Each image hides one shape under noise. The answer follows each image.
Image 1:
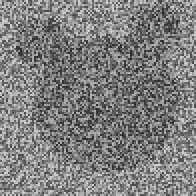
bear's head
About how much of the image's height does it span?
nearly all
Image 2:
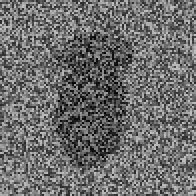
footprint
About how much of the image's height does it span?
two thirds
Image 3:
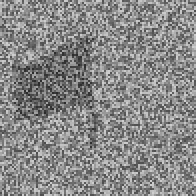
flag
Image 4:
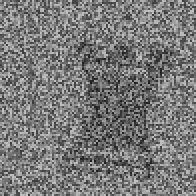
chess rook
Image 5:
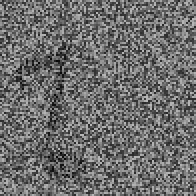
musical note
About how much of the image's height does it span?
two thirds
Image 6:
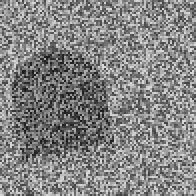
ghost
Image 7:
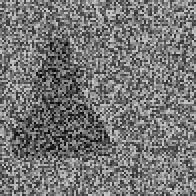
chess pawn
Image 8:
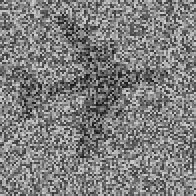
airplane
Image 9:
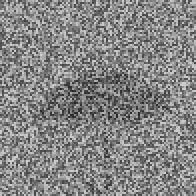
umbrella
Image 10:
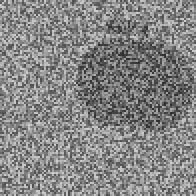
apple
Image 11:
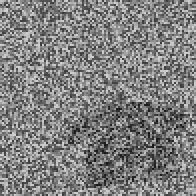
telephone
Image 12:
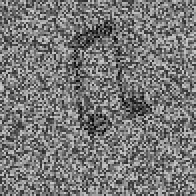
pair of musical notes
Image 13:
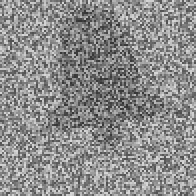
bell
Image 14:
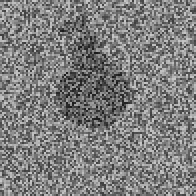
pear
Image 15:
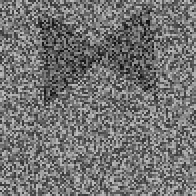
bow tie
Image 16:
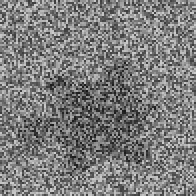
turtle
